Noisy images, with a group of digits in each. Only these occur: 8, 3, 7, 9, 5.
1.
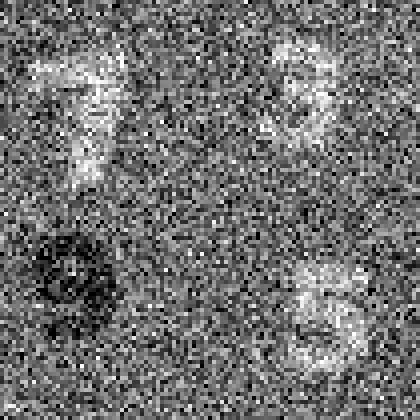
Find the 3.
top right
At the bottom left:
9
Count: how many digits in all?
4
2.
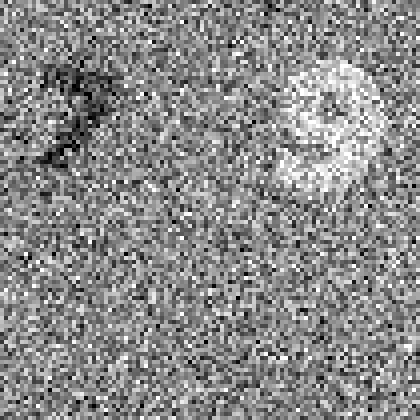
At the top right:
9
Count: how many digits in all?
2
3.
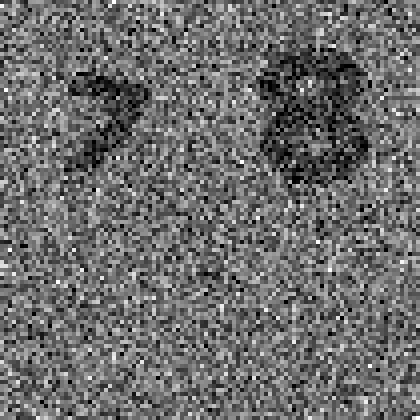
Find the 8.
top right
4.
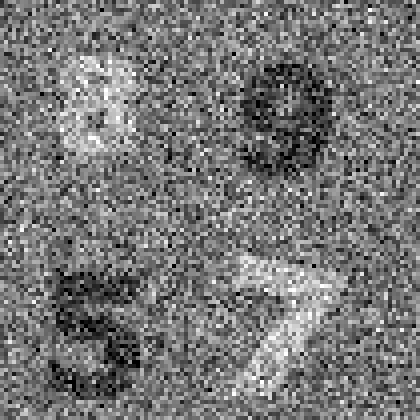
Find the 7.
bottom right
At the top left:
8
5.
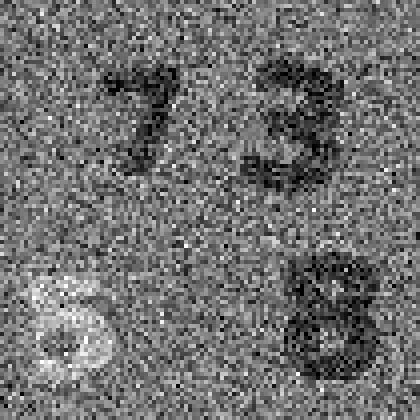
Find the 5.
bottom left
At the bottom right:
8
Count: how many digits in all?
4
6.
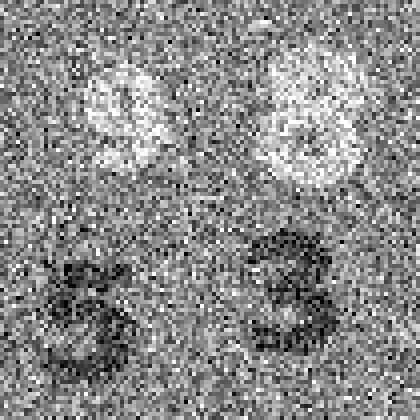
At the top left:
9
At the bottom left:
5
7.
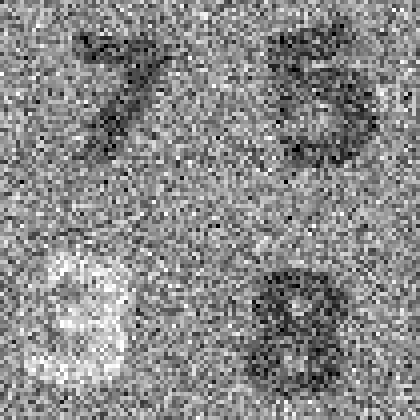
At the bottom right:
8
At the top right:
5
